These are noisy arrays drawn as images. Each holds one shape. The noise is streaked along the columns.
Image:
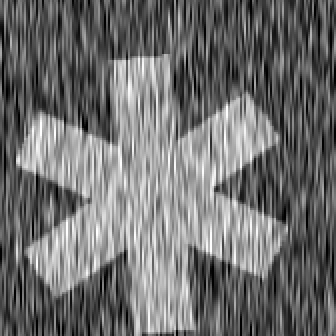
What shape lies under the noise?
asterisk
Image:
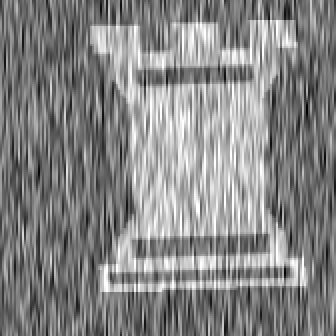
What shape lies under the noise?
chess rook
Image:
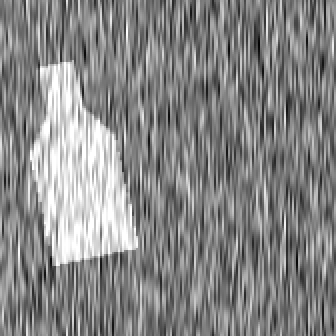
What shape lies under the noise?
bottle
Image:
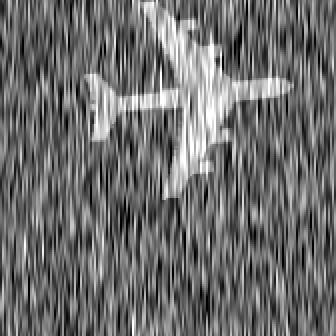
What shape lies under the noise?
airplane
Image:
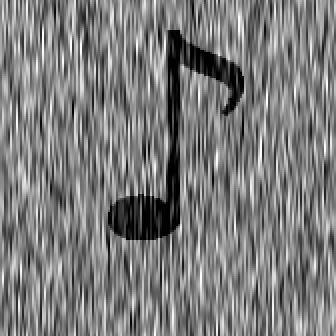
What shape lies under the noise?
musical note
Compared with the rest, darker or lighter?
darker
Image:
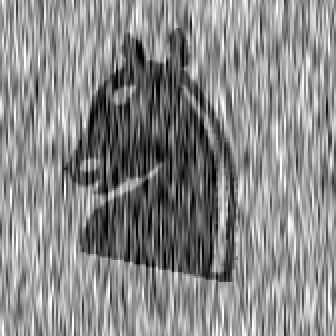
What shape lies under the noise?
chess knight
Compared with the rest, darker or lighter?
darker
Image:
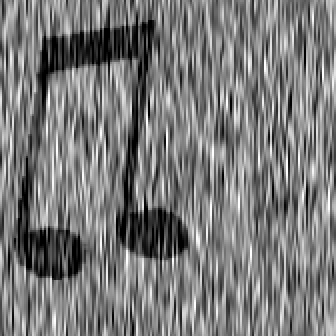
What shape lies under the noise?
pair of musical notes
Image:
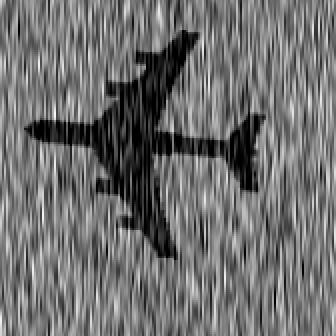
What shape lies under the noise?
airplane
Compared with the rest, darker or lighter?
darker
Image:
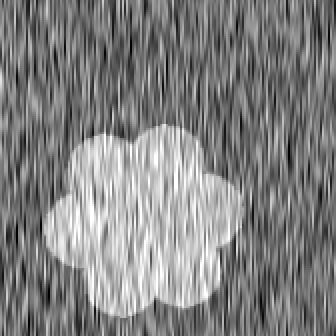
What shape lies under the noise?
flower
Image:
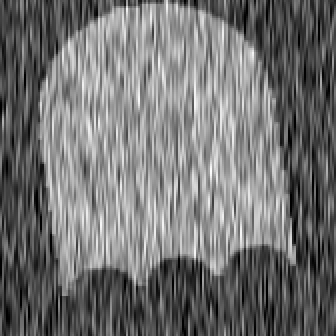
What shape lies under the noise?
ghost
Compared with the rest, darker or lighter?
lighter
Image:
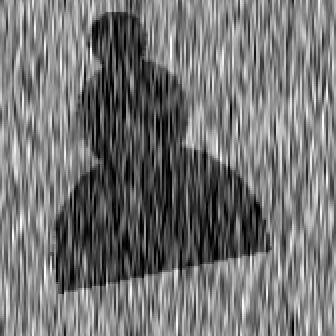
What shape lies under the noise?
chess pawn
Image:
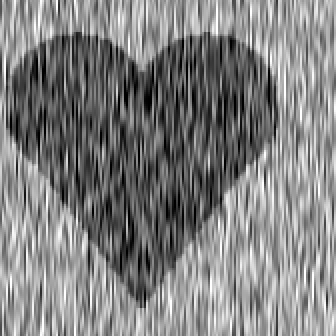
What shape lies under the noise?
heart
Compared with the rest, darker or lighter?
darker
